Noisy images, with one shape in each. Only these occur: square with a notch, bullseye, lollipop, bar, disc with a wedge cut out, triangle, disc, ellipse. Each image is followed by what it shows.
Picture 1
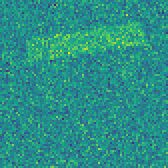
bar
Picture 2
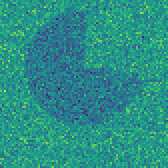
disc with a wedge cut out
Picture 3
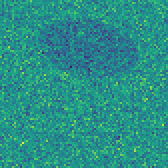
ellipse
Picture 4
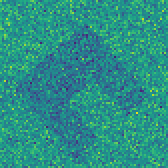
square with a notch
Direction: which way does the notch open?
down and right
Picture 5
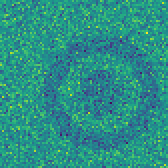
bullseye
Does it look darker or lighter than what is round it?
darker
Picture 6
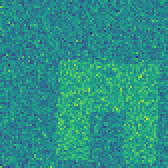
square with a notch
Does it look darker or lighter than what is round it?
lighter
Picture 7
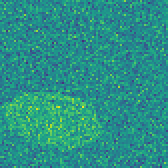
ellipse
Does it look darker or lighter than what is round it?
lighter
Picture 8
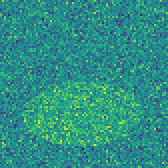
ellipse
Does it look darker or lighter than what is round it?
lighter
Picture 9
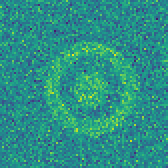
bullseye
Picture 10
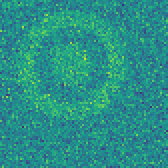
bullseye
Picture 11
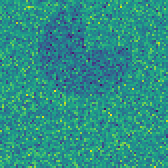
disc with a wedge cut out
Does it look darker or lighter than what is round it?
darker
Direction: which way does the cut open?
up and right
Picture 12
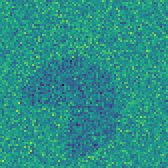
disc with a wedge cut out
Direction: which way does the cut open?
down and left
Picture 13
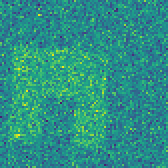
square with a notch
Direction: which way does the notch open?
down
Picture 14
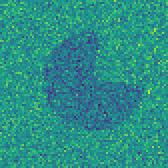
disc with a wedge cut out
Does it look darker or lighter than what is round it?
darker
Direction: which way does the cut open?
up and right
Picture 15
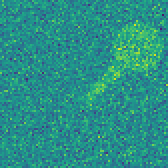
lollipop
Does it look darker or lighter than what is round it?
lighter
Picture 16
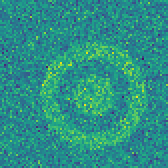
bullseye
